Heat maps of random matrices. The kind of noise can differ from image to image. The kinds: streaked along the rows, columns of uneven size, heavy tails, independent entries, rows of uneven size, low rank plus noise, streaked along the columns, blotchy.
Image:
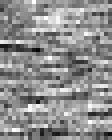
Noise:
streaked along the rows
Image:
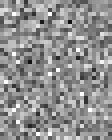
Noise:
independent entries
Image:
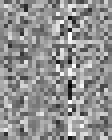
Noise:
columns of uneven size
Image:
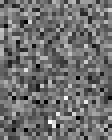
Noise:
independent entries
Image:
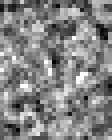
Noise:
blotchy
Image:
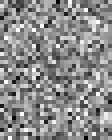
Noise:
independent entries
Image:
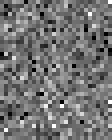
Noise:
heavy tails
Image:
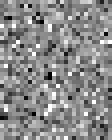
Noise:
heavy tails
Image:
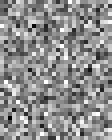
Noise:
independent entries
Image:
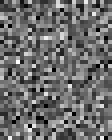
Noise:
independent entries
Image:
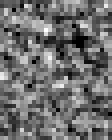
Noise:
blotchy
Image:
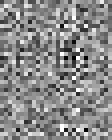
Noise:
low rank plus noise
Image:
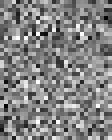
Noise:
low rank plus noise
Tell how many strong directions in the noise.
five to eight
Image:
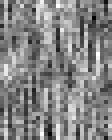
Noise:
streaked along the columns
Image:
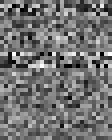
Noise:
rows of uneven size
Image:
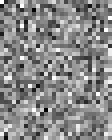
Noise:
low rank plus noise
